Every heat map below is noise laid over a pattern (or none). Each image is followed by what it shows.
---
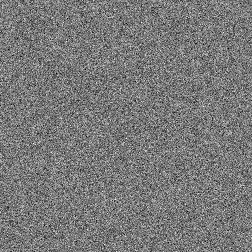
only noise
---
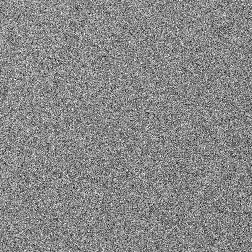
a smooth slope
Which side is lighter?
top left
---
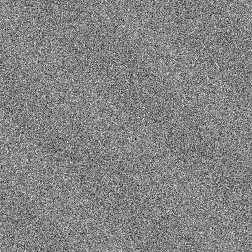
diagonal stripes
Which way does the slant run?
top left to bottom right
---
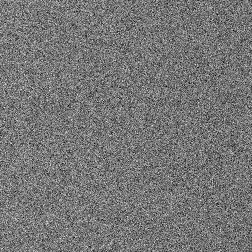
a smooth slope
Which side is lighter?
left
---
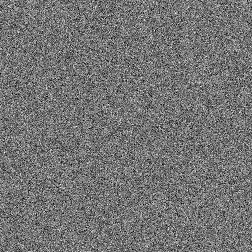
only noise
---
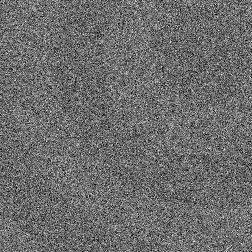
rings round one point
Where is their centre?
top right
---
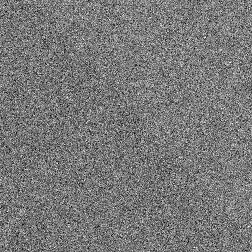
a sharp edge
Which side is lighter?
top right
